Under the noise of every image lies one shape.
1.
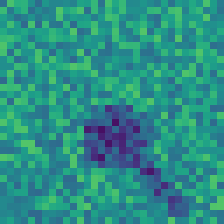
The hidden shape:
lollipop
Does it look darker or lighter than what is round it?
darker
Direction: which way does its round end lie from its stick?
up and left
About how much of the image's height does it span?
half
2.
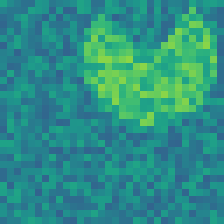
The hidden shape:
disc with a wedge cut out
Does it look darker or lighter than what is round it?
lighter
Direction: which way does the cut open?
up
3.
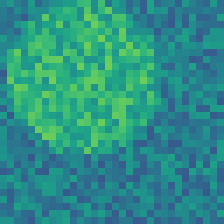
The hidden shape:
disc
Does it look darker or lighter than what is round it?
lighter
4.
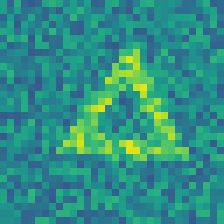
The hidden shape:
triangle frame
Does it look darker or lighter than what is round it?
lighter
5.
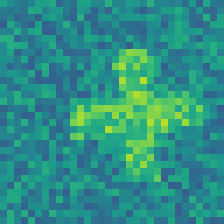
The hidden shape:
cross
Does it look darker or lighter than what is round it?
lighter
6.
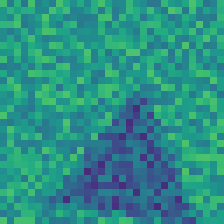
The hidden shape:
triangle
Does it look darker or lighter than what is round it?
darker
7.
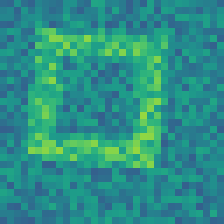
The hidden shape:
square frame
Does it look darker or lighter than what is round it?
lighter
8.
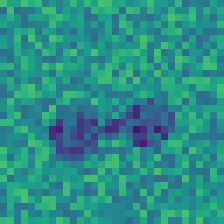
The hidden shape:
dumbbell
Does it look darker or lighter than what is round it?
darker
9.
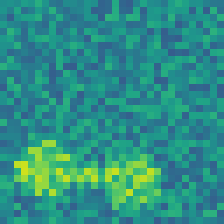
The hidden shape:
dumbbell
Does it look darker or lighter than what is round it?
lighter
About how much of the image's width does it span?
two thirds
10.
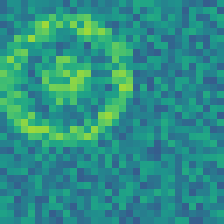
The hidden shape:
bullseye
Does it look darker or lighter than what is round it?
lighter
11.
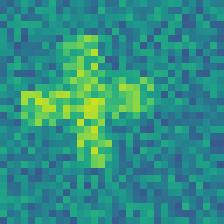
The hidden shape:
cross
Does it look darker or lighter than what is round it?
lighter
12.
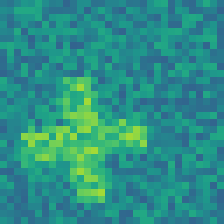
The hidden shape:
cross
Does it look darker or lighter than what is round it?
lighter
